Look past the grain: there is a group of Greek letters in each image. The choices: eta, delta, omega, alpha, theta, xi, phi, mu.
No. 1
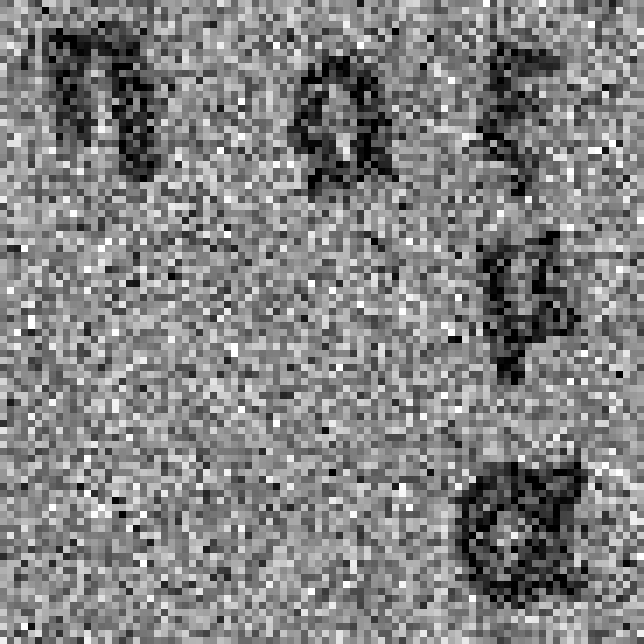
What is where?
top left: eta; top middle: omega; top right: xi; middle right: mu; bottom right: alpha
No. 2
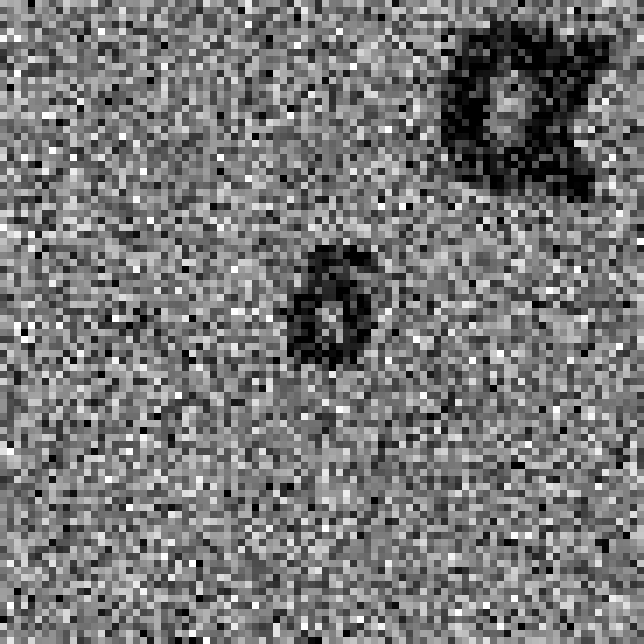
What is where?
top right: alpha; centre: delta
